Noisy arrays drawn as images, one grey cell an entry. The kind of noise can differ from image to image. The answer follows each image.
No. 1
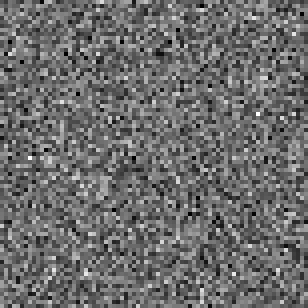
independent entries
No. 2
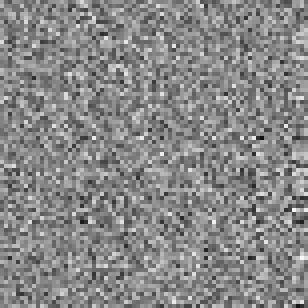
low rank plus noise
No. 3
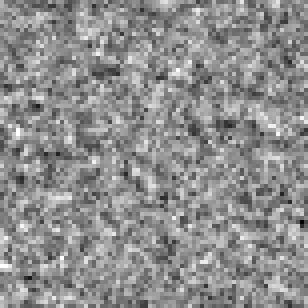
blotchy
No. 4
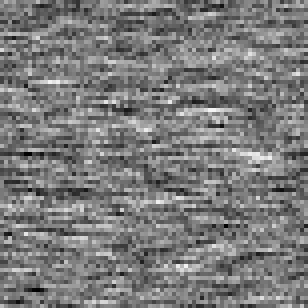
streaked along the rows
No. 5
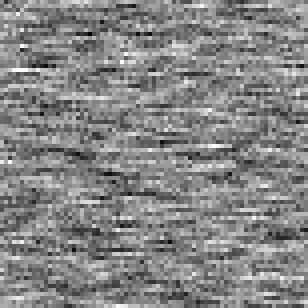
streaked along the rows
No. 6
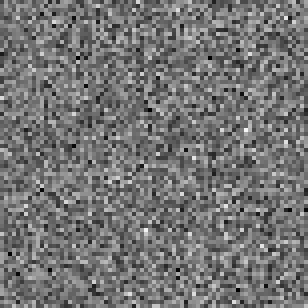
independent entries
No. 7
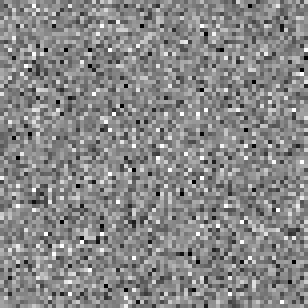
heavy tails
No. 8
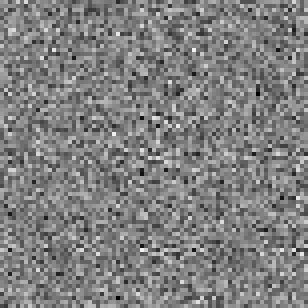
low rank plus noise
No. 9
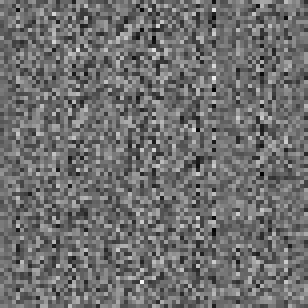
columns of uneven size
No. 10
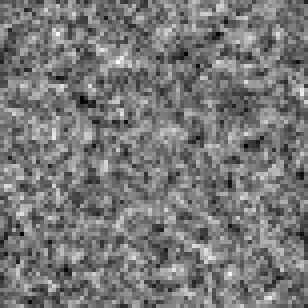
blotchy
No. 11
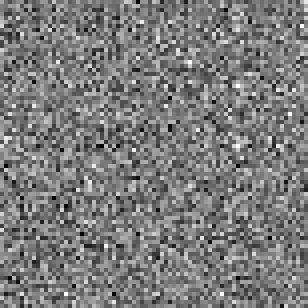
low rank plus noise
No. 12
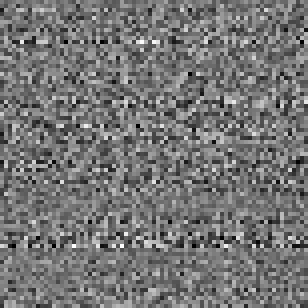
rows of uneven size
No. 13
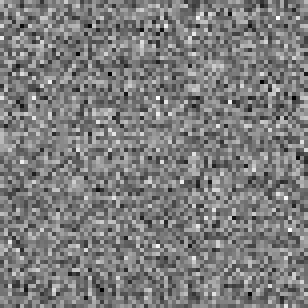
low rank plus noise
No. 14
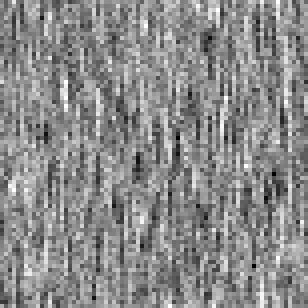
streaked along the columns
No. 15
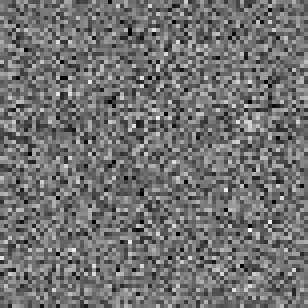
low rank plus noise
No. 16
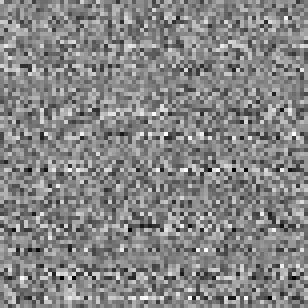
rows of uneven size
